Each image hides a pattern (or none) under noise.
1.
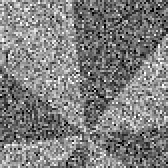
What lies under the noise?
spokes from one point
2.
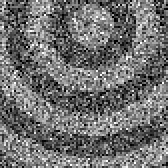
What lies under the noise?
rings round one point
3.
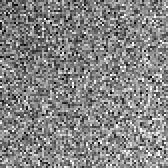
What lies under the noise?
a smooth slope
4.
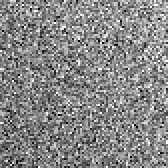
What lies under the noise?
a smooth slope
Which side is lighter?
top right
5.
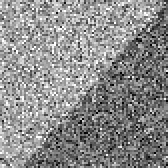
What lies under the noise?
a sharp edge
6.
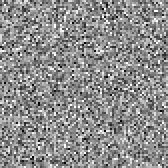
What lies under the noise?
only noise
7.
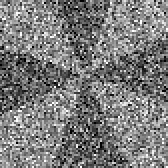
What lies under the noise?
spokes from one point
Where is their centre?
centre
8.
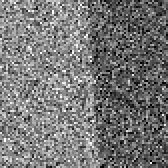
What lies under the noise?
a sharp edge
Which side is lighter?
left
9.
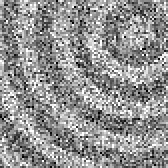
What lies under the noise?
rings round one point
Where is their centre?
top right
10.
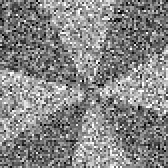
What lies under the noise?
spokes from one point
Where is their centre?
centre
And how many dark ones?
4
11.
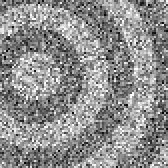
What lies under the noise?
rings round one point
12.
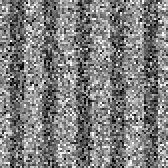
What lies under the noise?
vertical stripes
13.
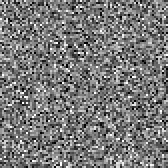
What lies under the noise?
only noise
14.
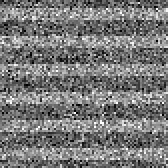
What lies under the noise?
horizontal stripes
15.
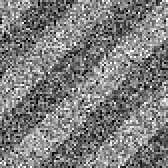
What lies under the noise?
diagonal stripes
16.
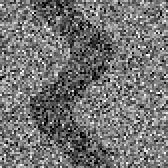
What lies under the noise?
a wavy band
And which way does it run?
top to bottom
